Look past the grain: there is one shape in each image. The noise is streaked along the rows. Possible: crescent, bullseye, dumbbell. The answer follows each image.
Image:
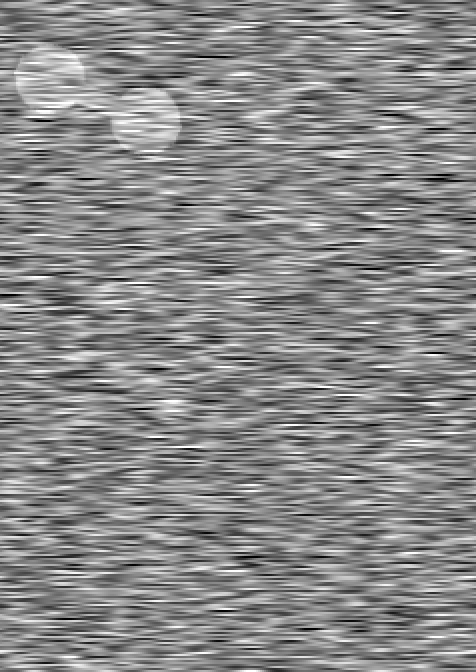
light dumbbell, top left
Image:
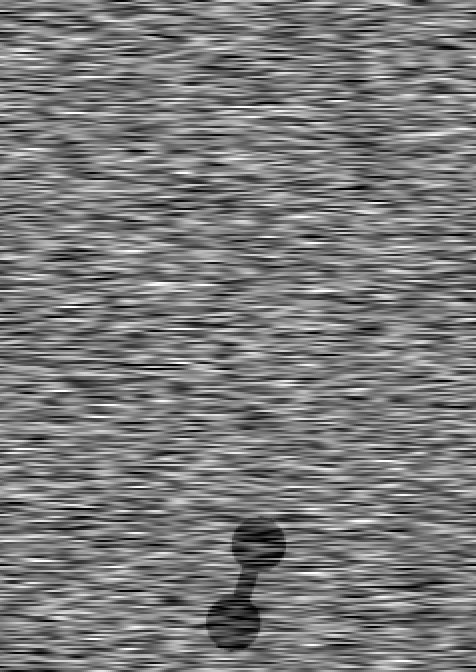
dark dumbbell, bottom middle
